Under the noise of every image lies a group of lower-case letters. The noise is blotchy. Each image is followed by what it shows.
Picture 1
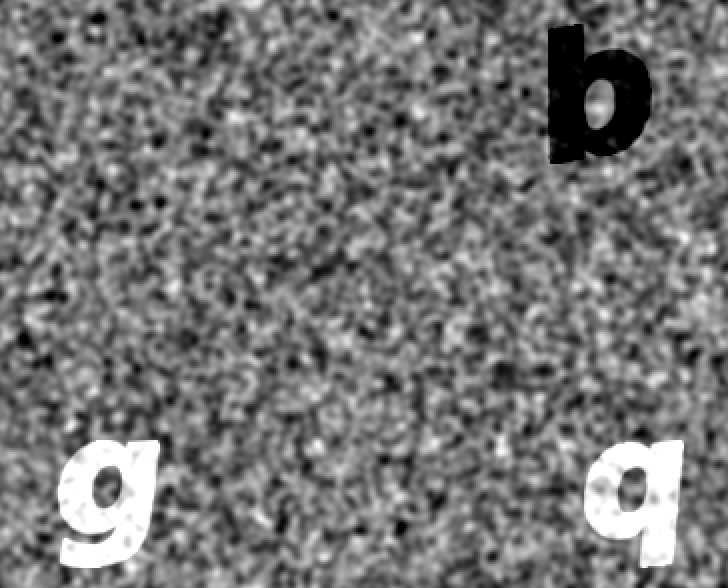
top right: dark b; bottom left: light g; bottom right: light q
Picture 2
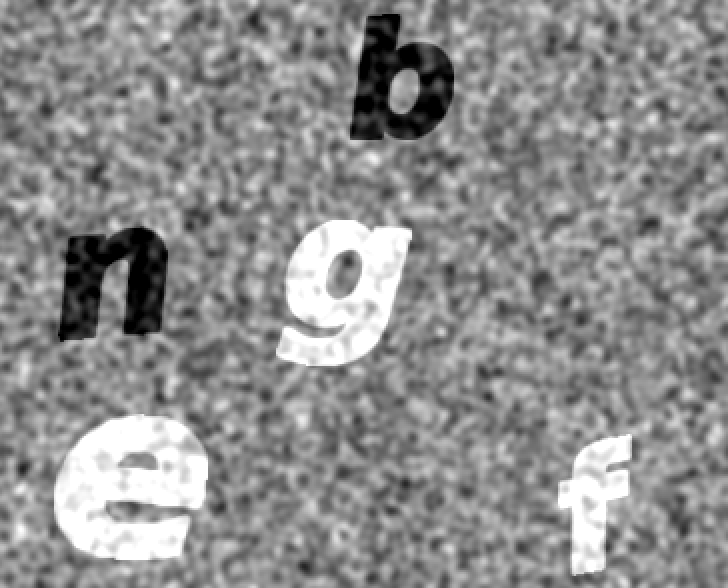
top middle: dark b; middle left: dark n; centre: light g; bottom left: light e; bottom right: light f
